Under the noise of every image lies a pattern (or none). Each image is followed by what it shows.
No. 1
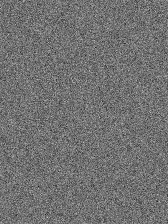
only noise
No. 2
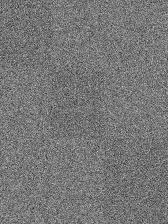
blocks along the diagonal
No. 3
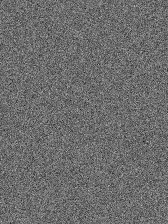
only noise
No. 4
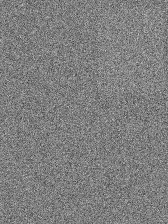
one block
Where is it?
top right
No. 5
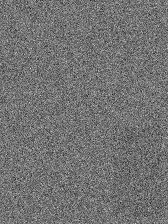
one block
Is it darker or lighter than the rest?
darker
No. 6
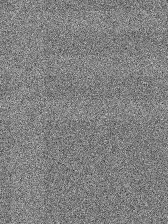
bands of rows crossing bands of columns
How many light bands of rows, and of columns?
3 and 1
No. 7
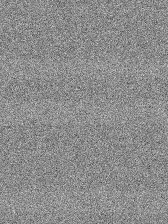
bands of rows
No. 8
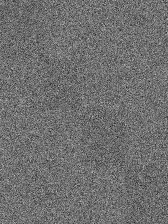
blocks along the diagonal
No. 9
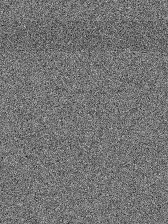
one band of rows
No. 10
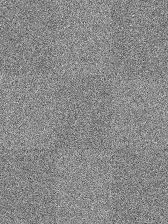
a checkerboard
